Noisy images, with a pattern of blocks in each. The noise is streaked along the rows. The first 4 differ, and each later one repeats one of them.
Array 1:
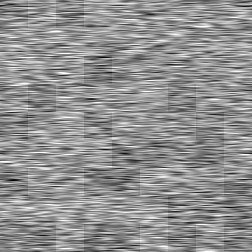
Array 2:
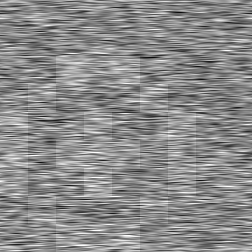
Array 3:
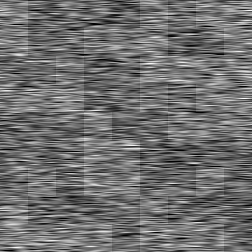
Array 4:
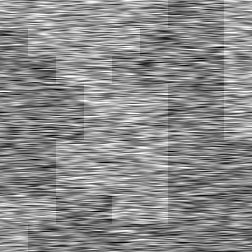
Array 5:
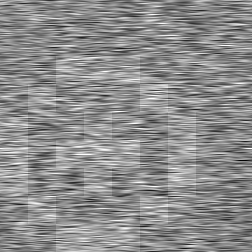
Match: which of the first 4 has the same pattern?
2
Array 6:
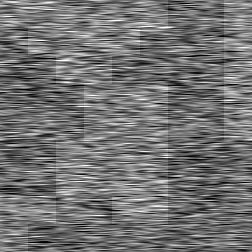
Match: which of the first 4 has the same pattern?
4
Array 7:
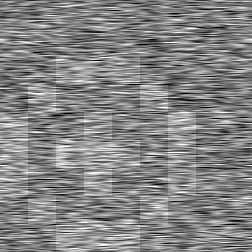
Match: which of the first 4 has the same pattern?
2
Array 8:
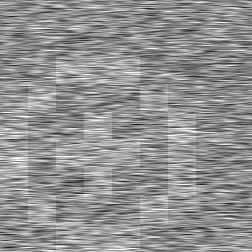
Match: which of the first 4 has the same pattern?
2
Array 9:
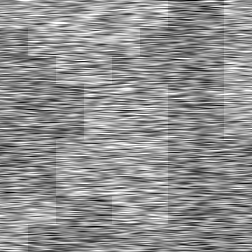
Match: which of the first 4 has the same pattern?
4
